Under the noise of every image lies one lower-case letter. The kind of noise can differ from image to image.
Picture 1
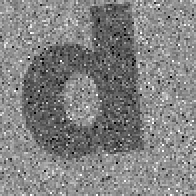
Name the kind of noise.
heavy tails
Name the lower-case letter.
d
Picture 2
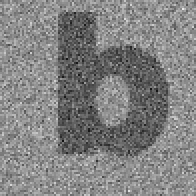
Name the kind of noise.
independent entries
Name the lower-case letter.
b
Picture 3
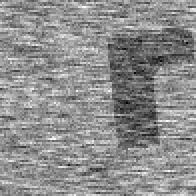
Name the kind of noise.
streaked along the rows
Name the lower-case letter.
r
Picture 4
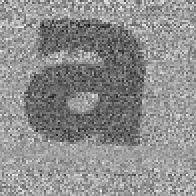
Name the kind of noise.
rows of uneven size
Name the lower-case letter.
a
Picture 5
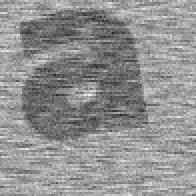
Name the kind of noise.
streaked along the rows
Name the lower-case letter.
a
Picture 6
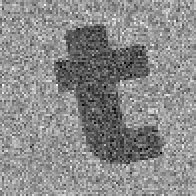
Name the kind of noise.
low rank plus noise
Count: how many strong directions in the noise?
five to eight
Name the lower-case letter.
t
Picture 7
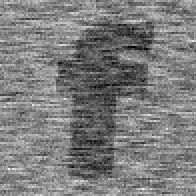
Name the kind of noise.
streaked along the rows
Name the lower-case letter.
f
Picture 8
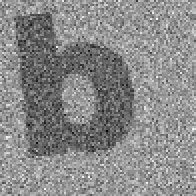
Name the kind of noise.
low rank plus noise
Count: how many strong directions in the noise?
five to eight
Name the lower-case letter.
b
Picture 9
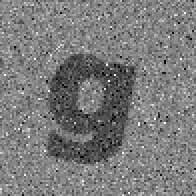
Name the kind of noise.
heavy tails
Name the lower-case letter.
g
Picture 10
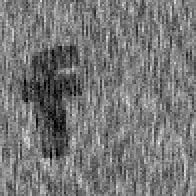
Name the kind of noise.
streaked along the columns
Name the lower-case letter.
f
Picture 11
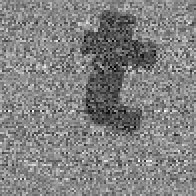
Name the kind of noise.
rows of uneven size
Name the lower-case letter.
t
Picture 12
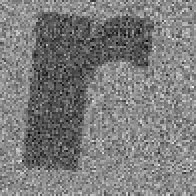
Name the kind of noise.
low rank plus noise
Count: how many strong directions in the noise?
one
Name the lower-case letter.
r
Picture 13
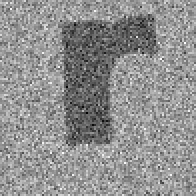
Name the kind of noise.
independent entries
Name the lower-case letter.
r
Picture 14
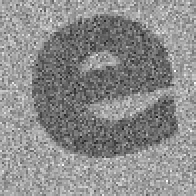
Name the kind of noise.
independent entries
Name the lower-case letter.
e
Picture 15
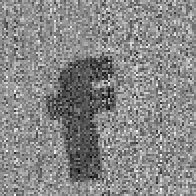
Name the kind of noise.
columns of uneven size
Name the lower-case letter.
f
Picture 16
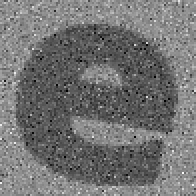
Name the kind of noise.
heavy tails
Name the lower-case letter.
e
